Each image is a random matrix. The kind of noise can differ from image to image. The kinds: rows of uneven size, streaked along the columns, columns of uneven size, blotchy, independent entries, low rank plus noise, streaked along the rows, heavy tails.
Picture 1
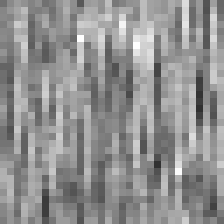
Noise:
streaked along the columns
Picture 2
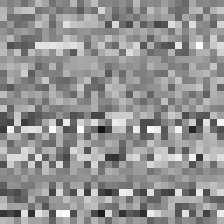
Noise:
rows of uneven size
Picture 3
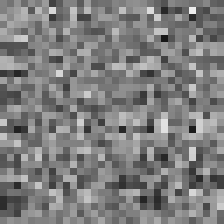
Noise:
low rank plus noise
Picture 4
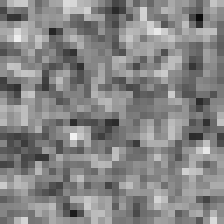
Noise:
blotchy
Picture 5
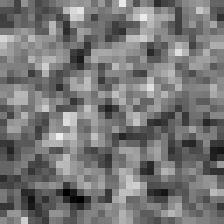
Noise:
blotchy
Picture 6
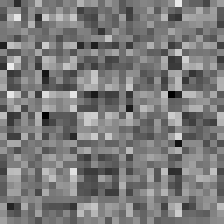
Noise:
low rank plus noise
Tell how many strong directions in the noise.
one
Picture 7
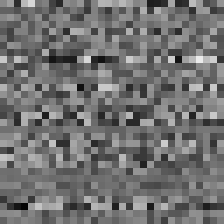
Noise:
rows of uneven size
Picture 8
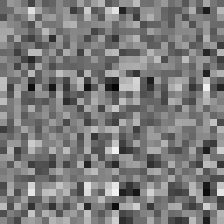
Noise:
low rank plus noise
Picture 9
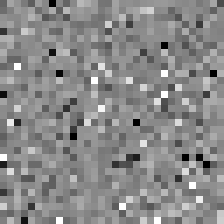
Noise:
heavy tails
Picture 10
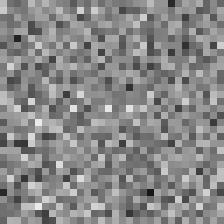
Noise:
low rank plus noise
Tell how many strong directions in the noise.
five to eight
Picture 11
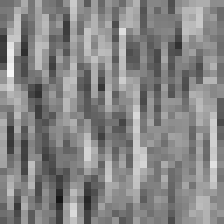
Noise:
streaked along the columns
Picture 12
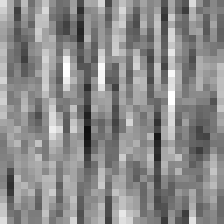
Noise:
streaked along the columns
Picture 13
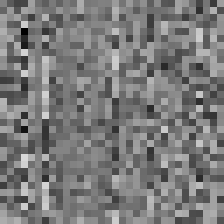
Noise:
columns of uneven size
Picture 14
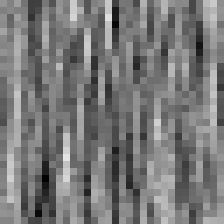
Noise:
streaked along the columns
